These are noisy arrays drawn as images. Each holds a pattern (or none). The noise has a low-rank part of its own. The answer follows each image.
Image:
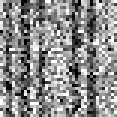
bands of columns
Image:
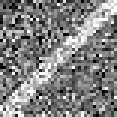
a diagonal band
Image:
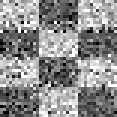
a checkerboard
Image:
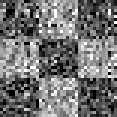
a checkerboard
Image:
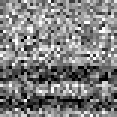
bands of rows
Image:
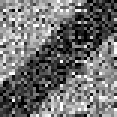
a diagonal band
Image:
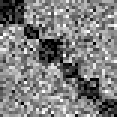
blocks along the diagonal
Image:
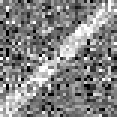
a diagonal band
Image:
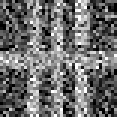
bands of rows crossing bands of columns
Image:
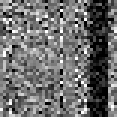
one band of columns
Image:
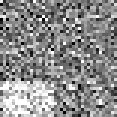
one block
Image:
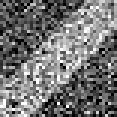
a diagonal band
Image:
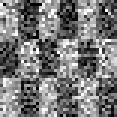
a checkerboard
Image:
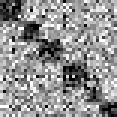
blocks along the diagonal
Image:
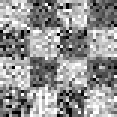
a checkerboard
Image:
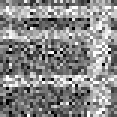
bands of rows crossing bands of columns
